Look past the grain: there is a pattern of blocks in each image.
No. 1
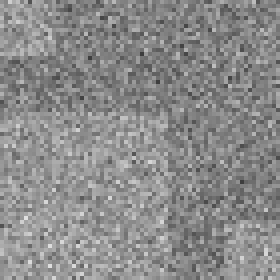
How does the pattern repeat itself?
mirrored about the diagonal from the bottom left
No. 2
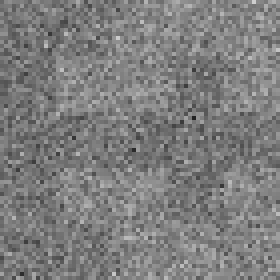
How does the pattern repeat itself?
top and bottom mirror each other
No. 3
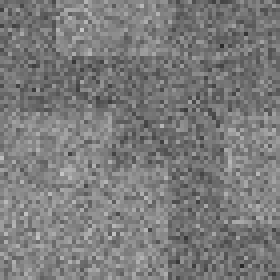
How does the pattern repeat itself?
mirrored about the diagonal from the bottom left
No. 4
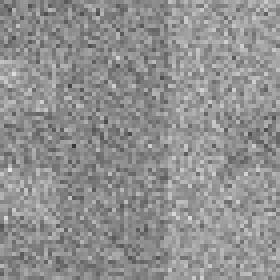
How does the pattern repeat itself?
top and bottom mirror each other
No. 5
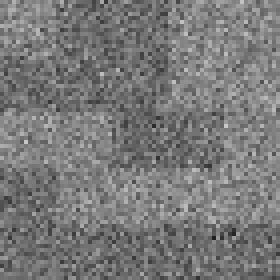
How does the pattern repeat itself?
no symmetry
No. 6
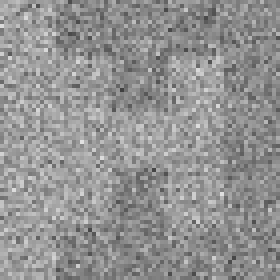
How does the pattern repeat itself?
top and bottom mirror each other
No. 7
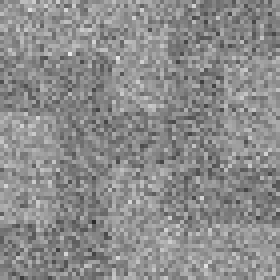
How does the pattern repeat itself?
the same after a half turn
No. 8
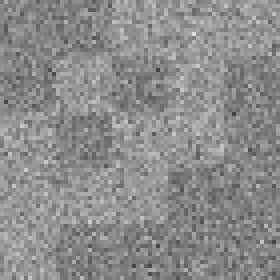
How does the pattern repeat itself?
mirrored about the diagonal from the top left
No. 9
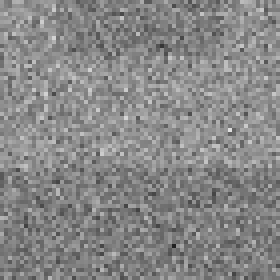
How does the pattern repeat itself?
left and right mirror each other
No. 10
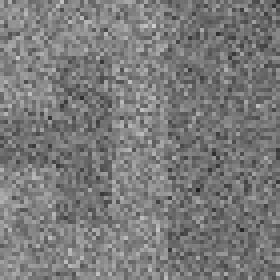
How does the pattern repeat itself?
top and bottom mirror each other
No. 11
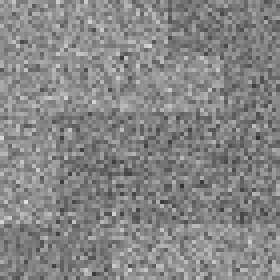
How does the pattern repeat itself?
no symmetry
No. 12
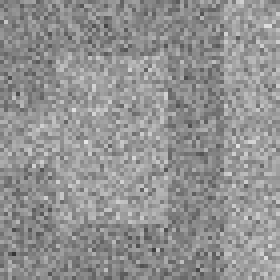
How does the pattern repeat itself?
top and bottom mirror each other
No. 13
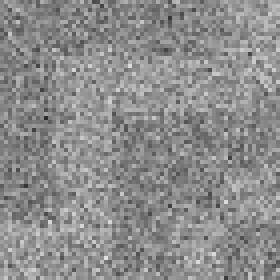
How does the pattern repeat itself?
mirrored about the diagonal from the top left
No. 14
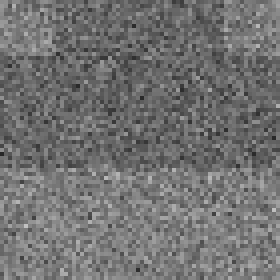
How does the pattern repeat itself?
left and right mirror each other
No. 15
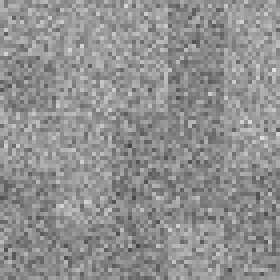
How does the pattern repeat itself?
no symmetry
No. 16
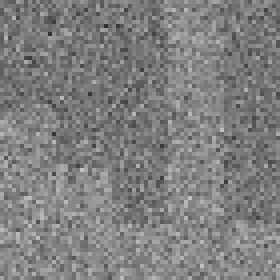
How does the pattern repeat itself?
no symmetry
